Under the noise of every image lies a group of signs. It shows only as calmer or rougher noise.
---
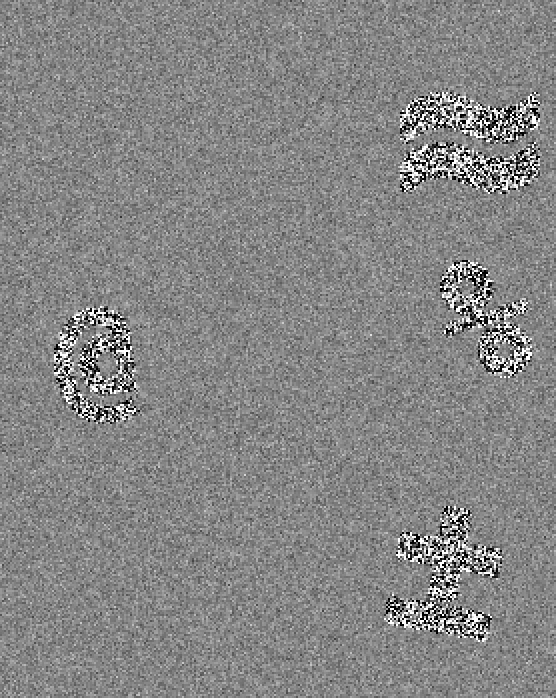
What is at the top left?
nothing
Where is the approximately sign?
top right
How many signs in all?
4
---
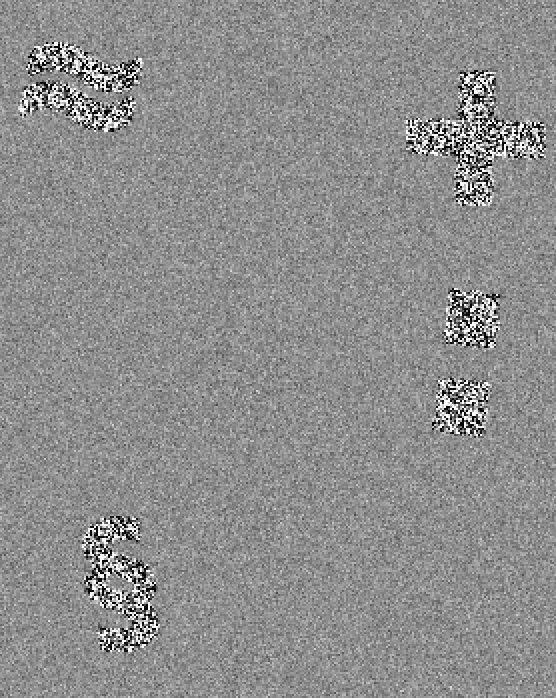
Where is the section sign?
bottom left
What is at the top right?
plus sign
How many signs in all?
4
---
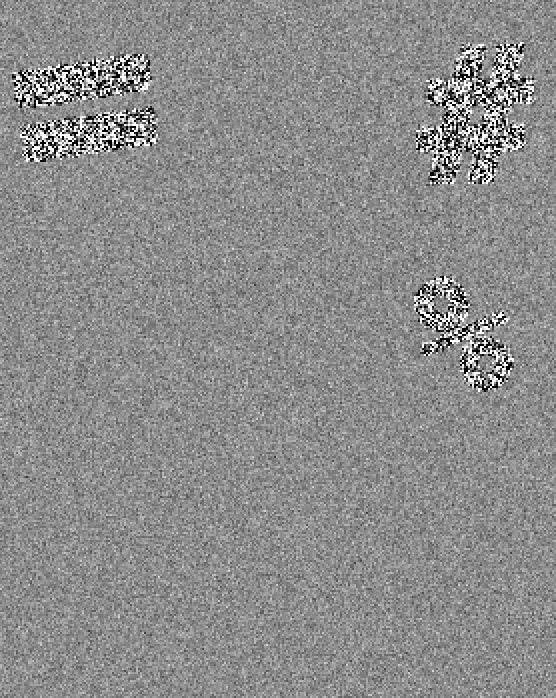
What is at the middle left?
nothing
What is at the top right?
hash sign
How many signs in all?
3
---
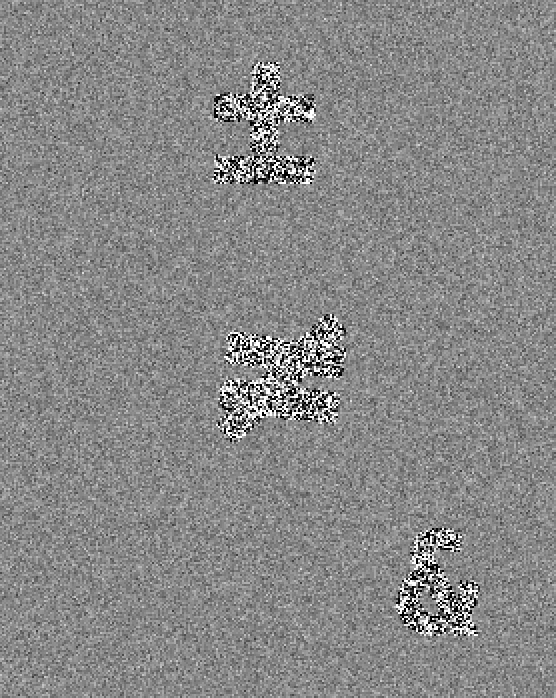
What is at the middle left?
nothing
